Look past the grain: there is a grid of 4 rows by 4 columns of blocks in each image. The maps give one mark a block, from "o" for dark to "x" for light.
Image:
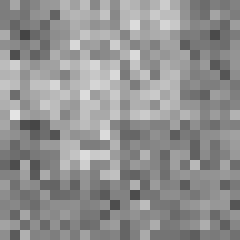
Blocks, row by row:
oxxo
xxxo
oxoo
oooo
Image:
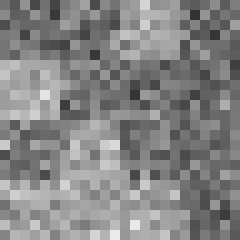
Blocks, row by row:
ooxo
xooo
oxoo
xxxo
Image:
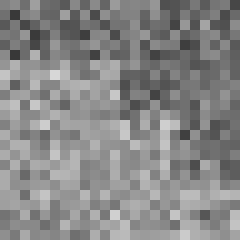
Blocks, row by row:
oooo
xxoo
xxxo
xxxx
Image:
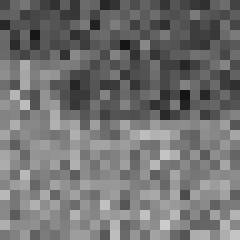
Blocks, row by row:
oooo
xooo
xxxx
xxxx
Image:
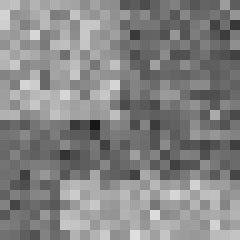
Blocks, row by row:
xxoo
xxoo
oooo
oxxx
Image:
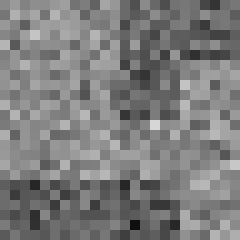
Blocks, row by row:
xxoo
xxox
xxxx
ooox
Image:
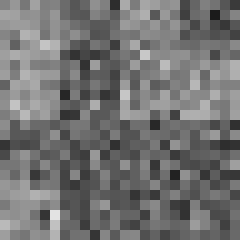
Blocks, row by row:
xoxo
xoxx
oooo
xooo
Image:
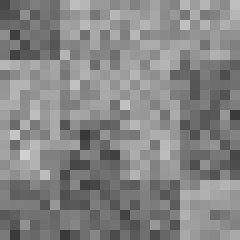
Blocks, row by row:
oxxx
xxxo
xoxo
ooox
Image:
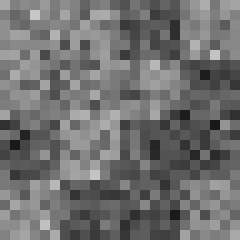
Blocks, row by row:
xxox
xxxo
oxoo
xoox
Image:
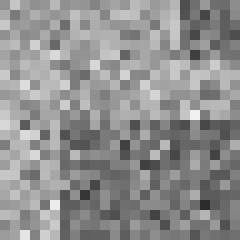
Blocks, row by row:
xxxo
xxxx
xooo
xooo
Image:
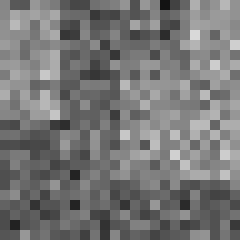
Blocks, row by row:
xoox
xoxx
ooxx
oooo
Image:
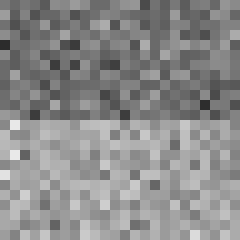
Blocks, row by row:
oooo
oooo
xxxx
xxxx
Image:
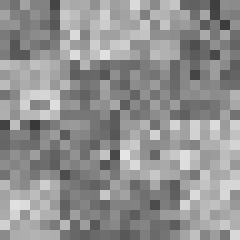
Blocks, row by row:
oxxo
xooo
ooxx
xoox
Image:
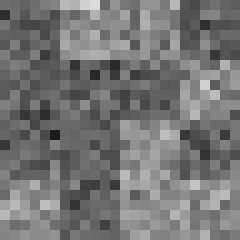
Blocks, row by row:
oxxo
ooox
ooxo
xoxx
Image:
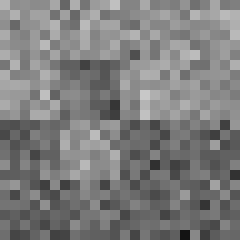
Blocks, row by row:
xxxx
xoxx
oxoo
oooo
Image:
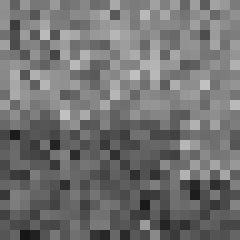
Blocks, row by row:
xxxx
xxxx
ooox
oooo
